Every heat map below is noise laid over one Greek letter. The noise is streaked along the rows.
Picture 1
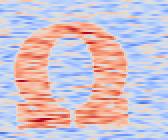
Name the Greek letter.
omega
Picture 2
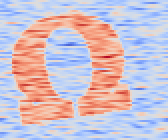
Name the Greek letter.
omega
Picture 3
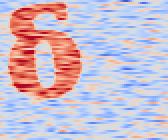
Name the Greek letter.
delta
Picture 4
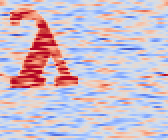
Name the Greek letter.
lambda
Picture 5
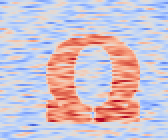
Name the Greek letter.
omega
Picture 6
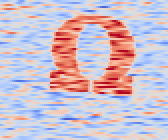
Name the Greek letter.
omega
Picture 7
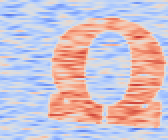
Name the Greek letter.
omega
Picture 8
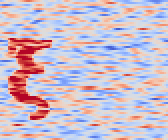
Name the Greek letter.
xi
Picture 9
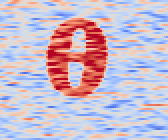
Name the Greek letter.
theta
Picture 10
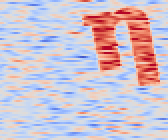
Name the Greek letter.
eta
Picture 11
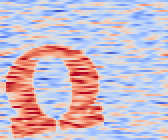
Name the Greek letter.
omega
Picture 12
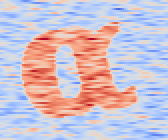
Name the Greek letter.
alpha
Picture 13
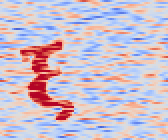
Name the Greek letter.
xi
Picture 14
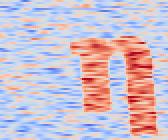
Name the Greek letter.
eta
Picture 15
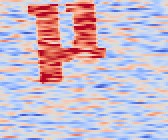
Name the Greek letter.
mu
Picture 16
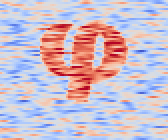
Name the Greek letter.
phi
